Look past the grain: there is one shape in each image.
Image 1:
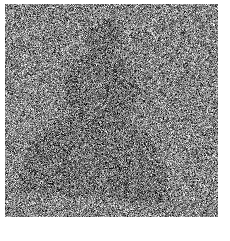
chess pawn
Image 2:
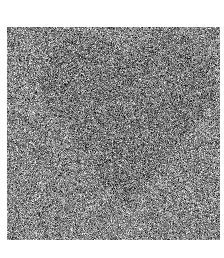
heart
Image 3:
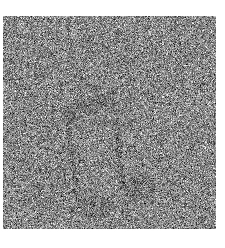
pair of musical notes
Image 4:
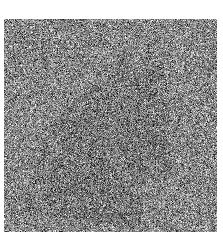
chess knight
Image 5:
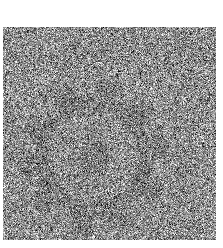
gear
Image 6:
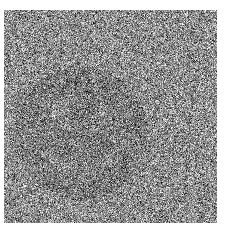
smiling face
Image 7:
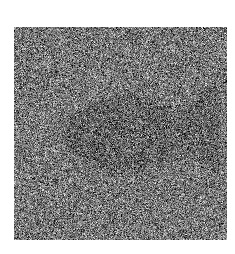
fish
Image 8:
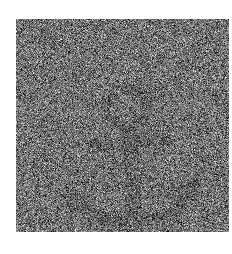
anchor
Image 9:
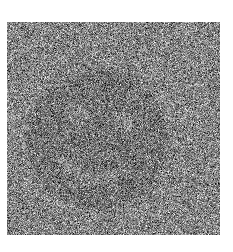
smiling face
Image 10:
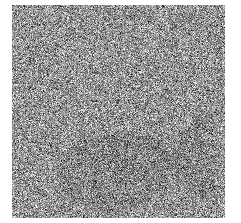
fish
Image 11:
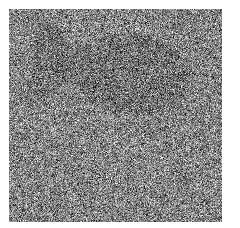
fish
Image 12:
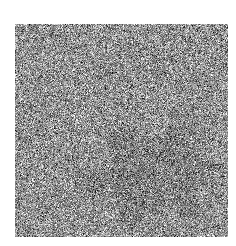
turtle
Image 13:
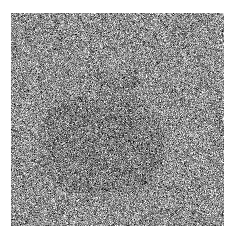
apple
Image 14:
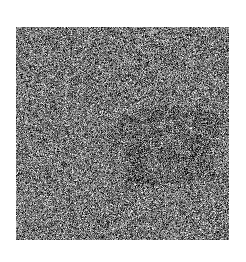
telephone
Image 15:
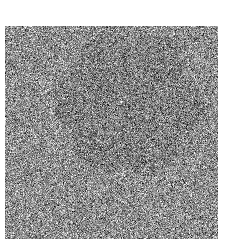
flower
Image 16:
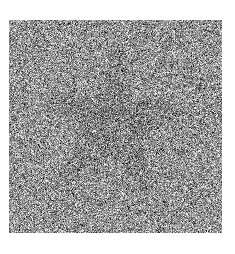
star
